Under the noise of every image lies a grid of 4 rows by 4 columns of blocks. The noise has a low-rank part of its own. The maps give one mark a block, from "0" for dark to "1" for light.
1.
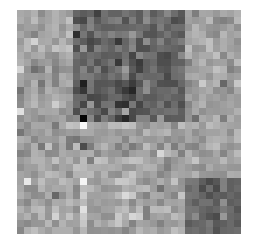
1001
1001
1111
1110
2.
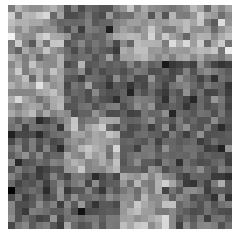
1011
1000
0100
0010
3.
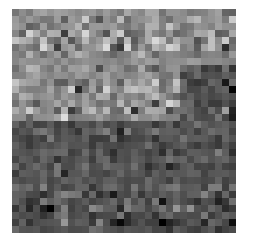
1111
1110
0000
0000
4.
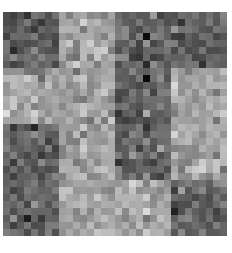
0100
1101
0101
0110
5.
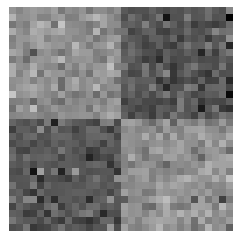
1100
1100
0011
0011
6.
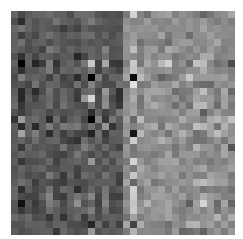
0011
0011
0011
0011
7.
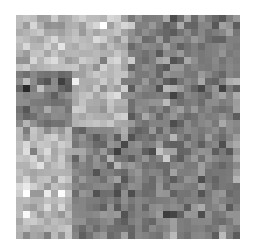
1100
0100
1000
1000
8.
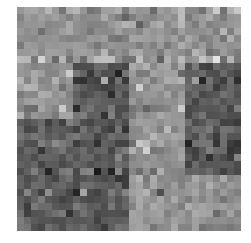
1111
1010
0010
0011
